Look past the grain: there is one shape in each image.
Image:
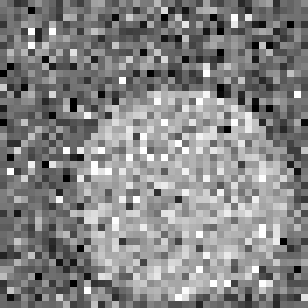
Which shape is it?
disc
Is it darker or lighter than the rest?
lighter
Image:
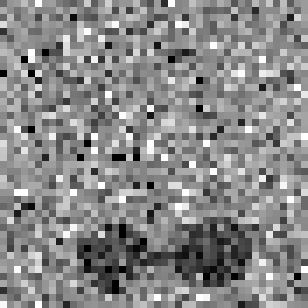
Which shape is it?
dumbbell
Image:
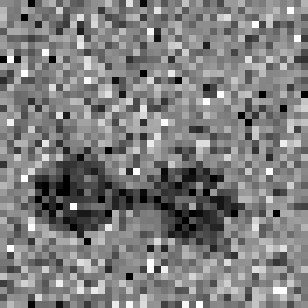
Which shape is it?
dumbbell
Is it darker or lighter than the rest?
darker
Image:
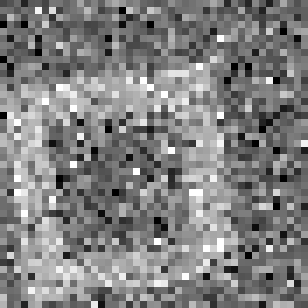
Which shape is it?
square frame
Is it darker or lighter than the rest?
lighter
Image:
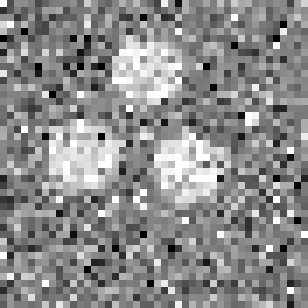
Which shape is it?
three dots
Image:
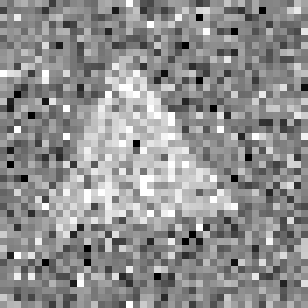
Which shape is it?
triangle
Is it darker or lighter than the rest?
lighter
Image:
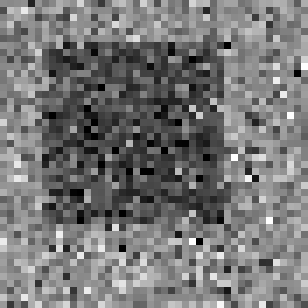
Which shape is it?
square
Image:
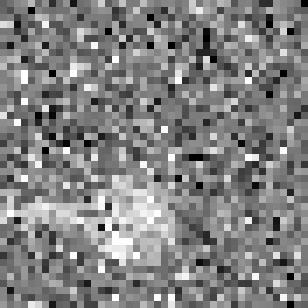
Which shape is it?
lollipop
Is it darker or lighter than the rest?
lighter
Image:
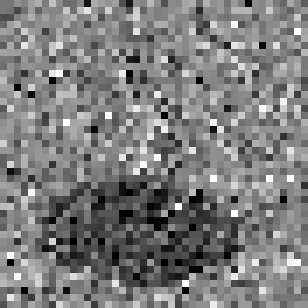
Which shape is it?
ellipse
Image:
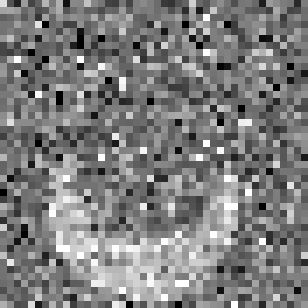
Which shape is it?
crescent
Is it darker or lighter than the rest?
lighter
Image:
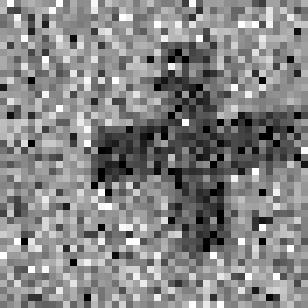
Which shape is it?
cross
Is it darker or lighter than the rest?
darker
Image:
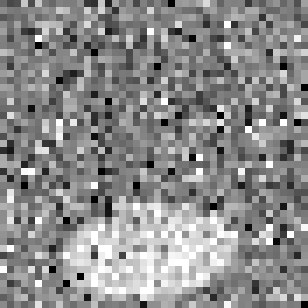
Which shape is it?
ellipse
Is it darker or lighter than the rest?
lighter
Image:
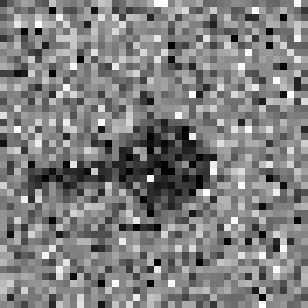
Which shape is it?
lollipop
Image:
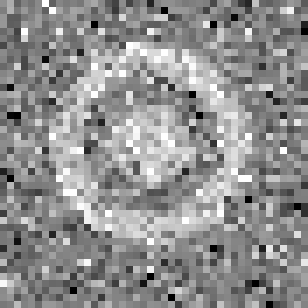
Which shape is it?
bullseye
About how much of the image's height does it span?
two thirds
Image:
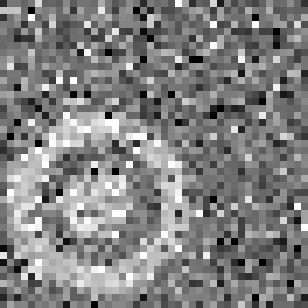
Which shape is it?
bullseye
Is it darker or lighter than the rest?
lighter
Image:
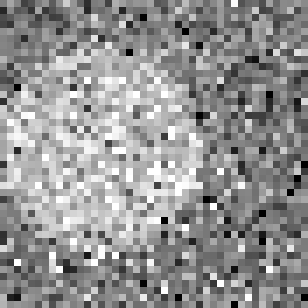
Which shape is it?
disc
